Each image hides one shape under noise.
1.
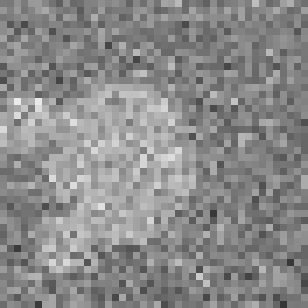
light bear's head
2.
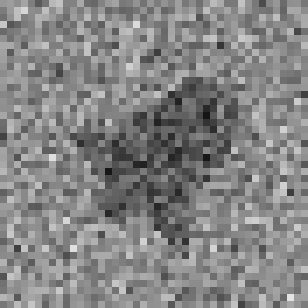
dark bell
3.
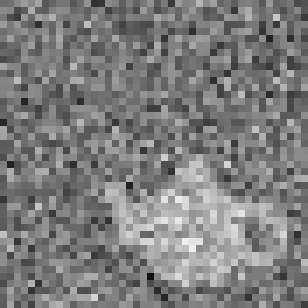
light teapot
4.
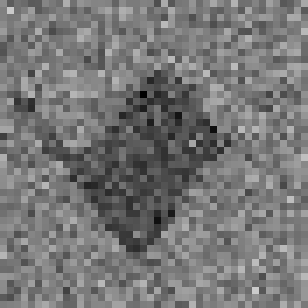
dark flag
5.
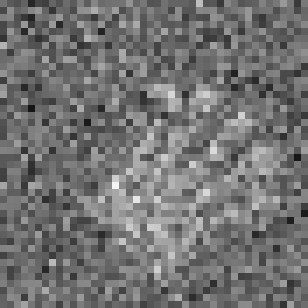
light chess queen
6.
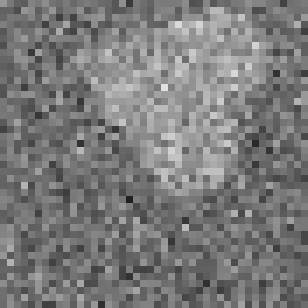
light heart
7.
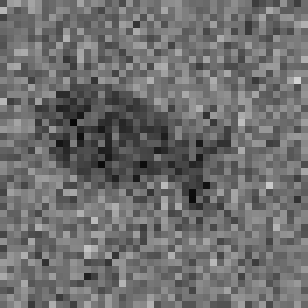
dark fish
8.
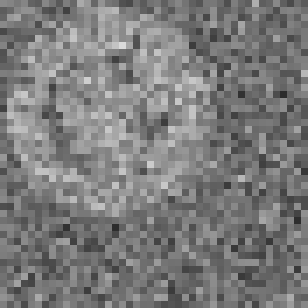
light smiling face
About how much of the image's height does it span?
two thirds
